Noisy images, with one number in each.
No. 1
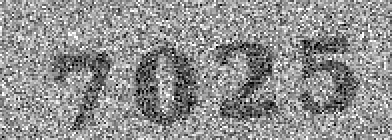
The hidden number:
7025
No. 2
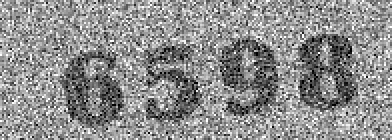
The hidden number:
6598
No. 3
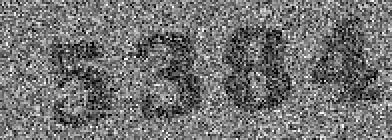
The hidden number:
5384
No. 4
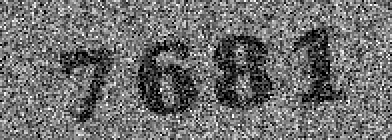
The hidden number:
7681
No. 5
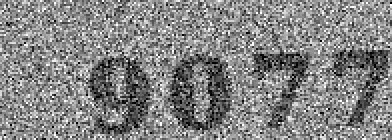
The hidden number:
9077
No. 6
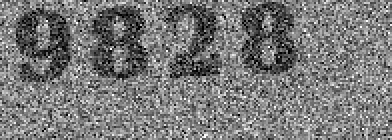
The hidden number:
9828
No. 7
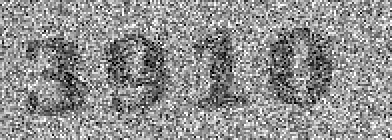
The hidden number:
3910
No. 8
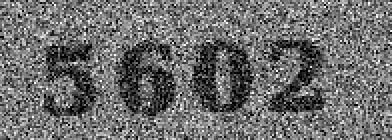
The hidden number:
5602
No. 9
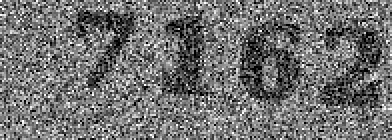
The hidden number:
7162
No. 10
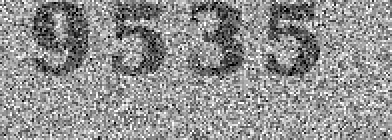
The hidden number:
9535
